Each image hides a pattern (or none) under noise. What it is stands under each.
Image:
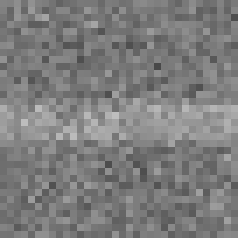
one band of rows
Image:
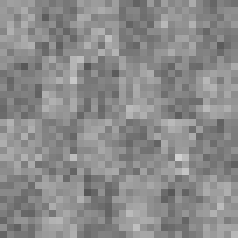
a checkerboard
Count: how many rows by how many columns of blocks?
4 by 6
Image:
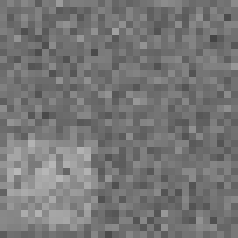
one block
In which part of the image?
bottom left
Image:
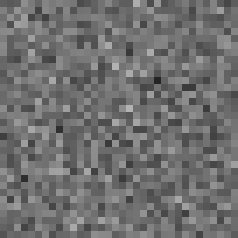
only noise
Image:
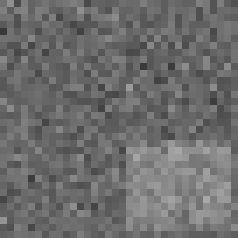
one block
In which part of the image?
bottom right
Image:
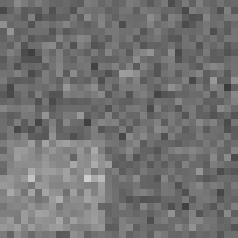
one block
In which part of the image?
bottom left
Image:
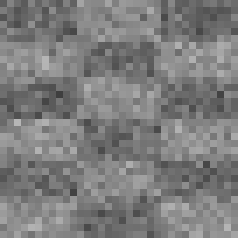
a checkerboard
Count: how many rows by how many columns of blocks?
6 by 3
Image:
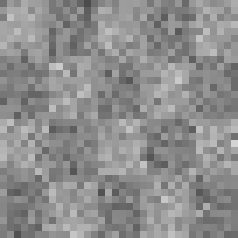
a checkerboard
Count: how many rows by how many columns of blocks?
4 by 5
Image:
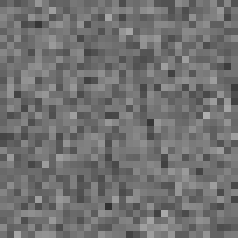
only noise
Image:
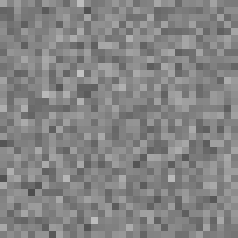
only noise
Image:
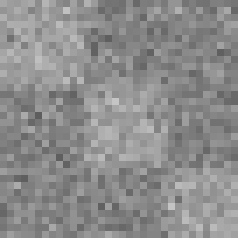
blocks along the diagonal
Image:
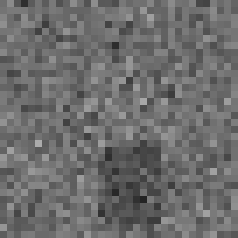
one block
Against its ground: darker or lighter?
darker
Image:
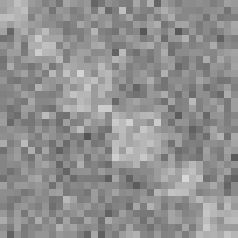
blocks along the diagonal
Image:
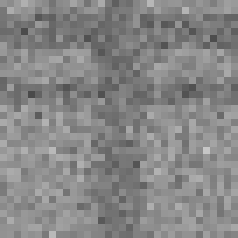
bands of rows crossing bands of columns
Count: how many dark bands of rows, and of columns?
2 and 1
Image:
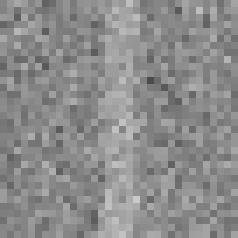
one band of columns
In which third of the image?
middle
